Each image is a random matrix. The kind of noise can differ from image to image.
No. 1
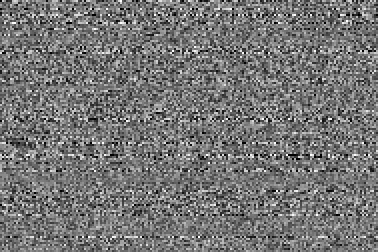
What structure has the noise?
rows of uneven size
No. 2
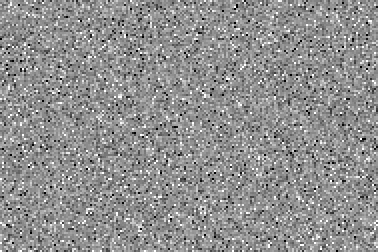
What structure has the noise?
heavy tails
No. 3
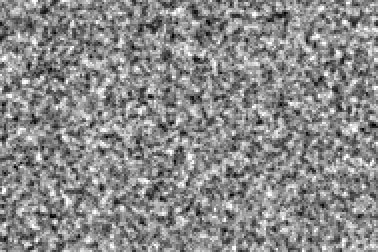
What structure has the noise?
blotchy
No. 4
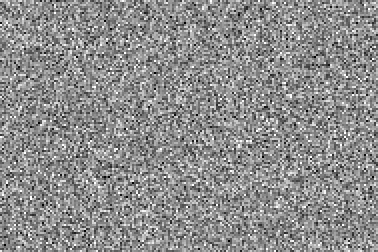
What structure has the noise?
independent entries
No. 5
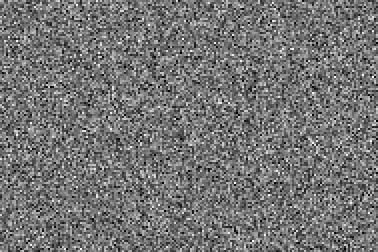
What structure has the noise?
independent entries
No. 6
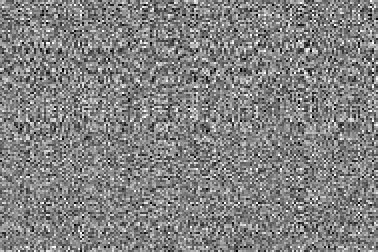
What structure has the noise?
low rank plus noise
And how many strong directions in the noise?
two
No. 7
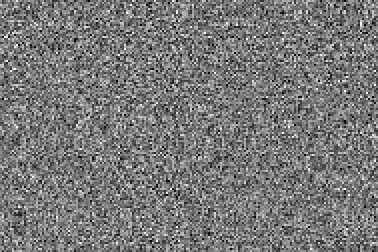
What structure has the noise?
low rank plus noise
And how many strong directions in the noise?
five to eight
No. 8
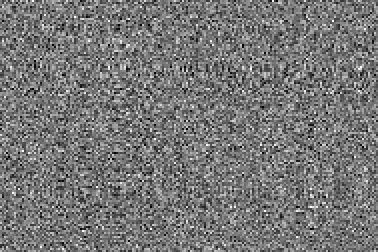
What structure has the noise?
low rank plus noise
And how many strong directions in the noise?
three or four
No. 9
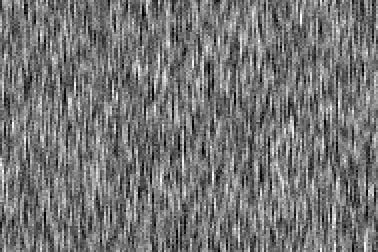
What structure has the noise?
streaked along the columns
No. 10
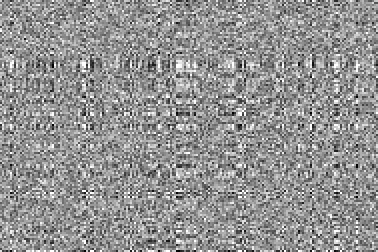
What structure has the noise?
low rank plus noise
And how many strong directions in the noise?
one
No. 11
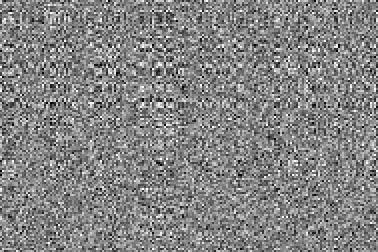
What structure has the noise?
low rank plus noise
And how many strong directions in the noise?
one
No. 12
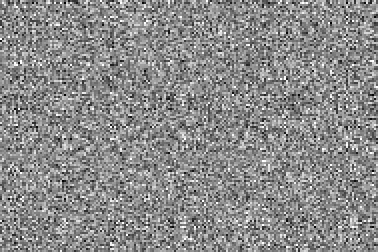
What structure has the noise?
low rank plus noise
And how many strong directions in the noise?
five to eight
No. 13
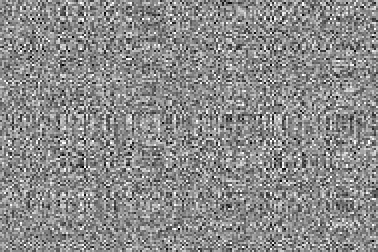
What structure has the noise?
low rank plus noise
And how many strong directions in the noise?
one
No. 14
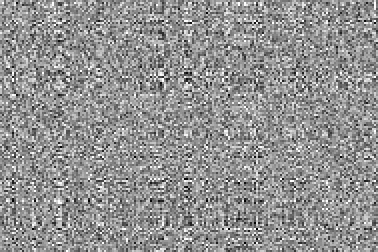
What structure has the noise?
low rank plus noise
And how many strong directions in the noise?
two
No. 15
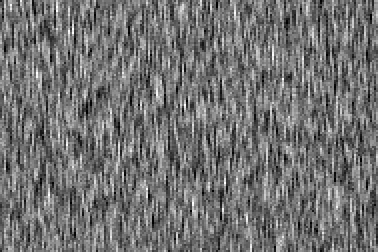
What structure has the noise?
streaked along the columns
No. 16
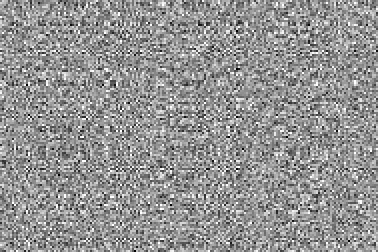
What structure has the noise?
low rank plus noise
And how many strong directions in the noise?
one
